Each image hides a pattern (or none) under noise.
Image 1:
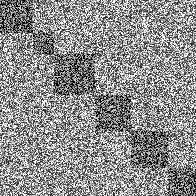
blocks along the diagonal
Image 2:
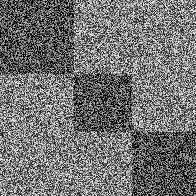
blocks along the diagonal
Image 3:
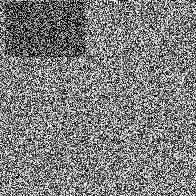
one block
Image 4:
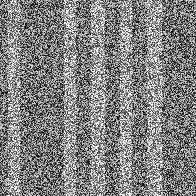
bands of columns
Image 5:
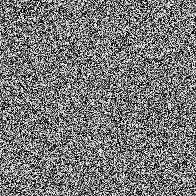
only noise
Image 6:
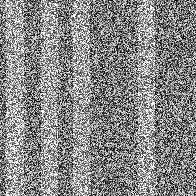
bands of columns
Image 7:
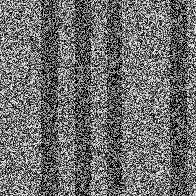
bands of columns
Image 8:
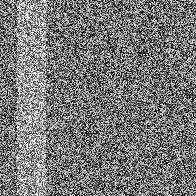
one band of columns
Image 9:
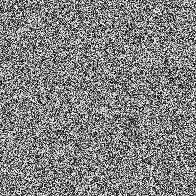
only noise
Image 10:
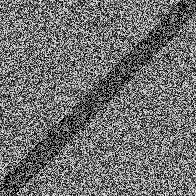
a diagonal band
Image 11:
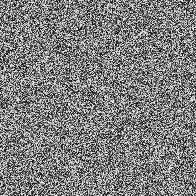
only noise
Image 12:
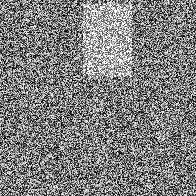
one block
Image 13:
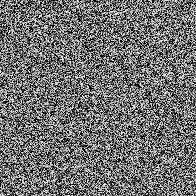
only noise
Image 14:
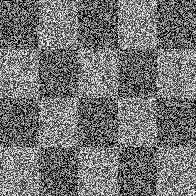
a checkerboard
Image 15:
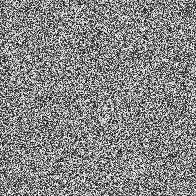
only noise
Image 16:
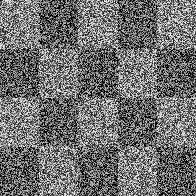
a checkerboard
